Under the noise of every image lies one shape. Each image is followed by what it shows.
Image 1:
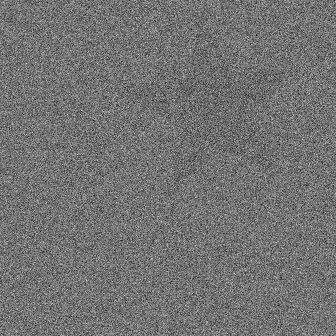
star
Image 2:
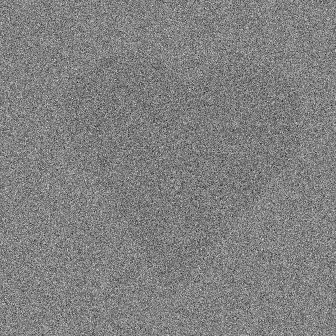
heart
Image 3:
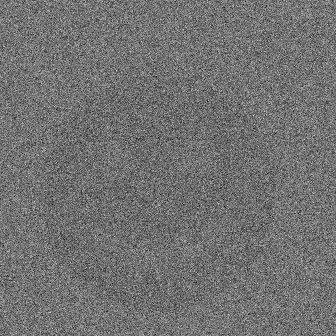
smiling face
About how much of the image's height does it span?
two thirds
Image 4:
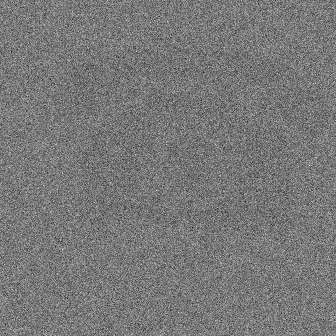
telephone
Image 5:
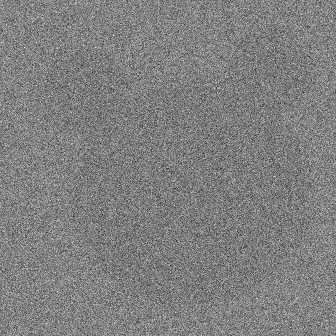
bear's head
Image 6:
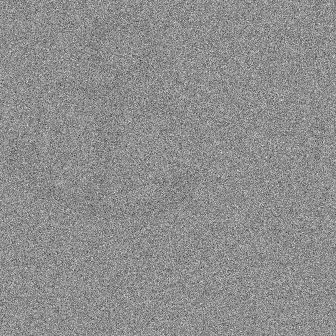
anchor
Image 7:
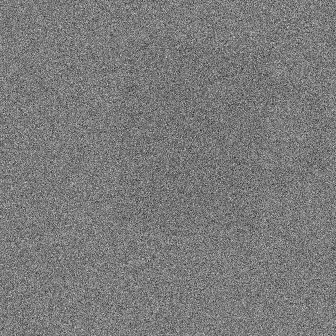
cup
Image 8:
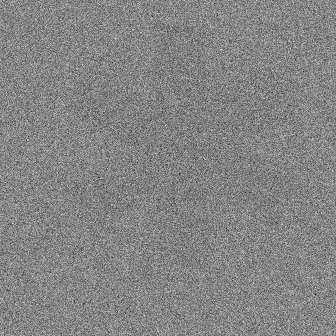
asterisk
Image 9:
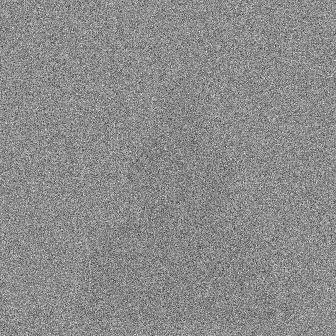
chess pawn
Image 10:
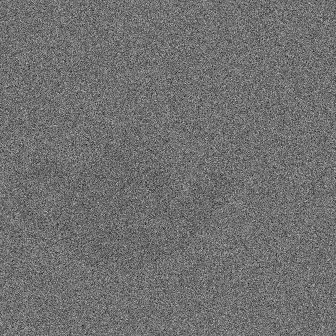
teapot
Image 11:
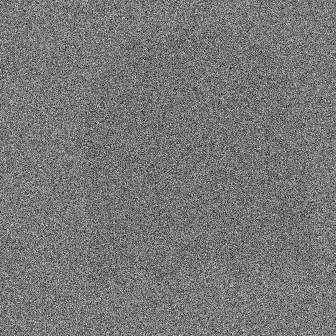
ghost
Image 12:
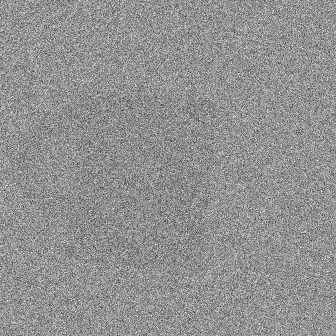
cup
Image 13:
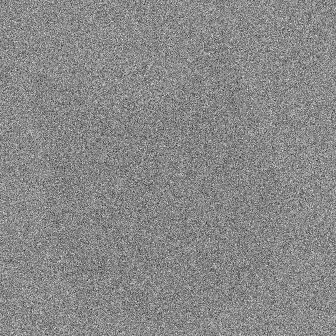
cat's head
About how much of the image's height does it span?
nearly all
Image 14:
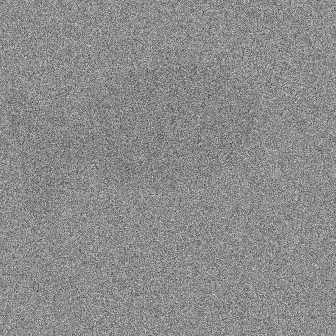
fish
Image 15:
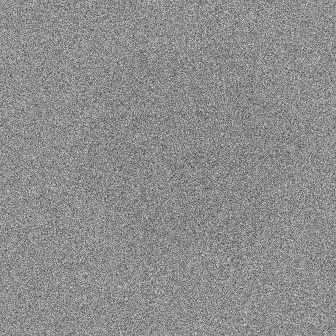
flower
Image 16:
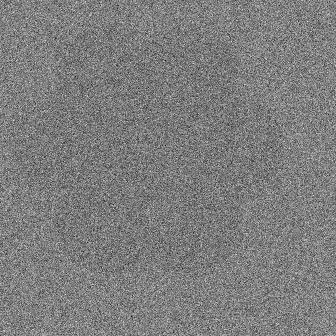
flower
